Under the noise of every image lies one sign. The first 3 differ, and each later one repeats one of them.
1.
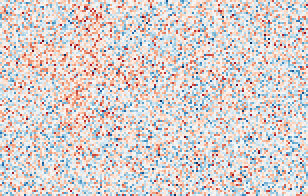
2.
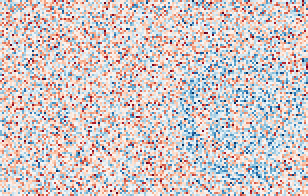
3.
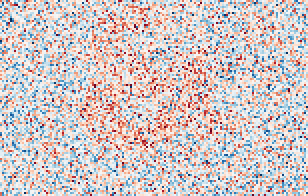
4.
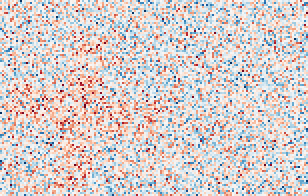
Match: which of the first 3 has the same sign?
1
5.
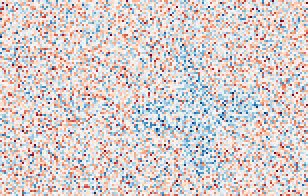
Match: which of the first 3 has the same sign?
1
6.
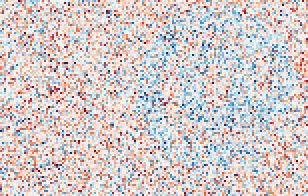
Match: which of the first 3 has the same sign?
2
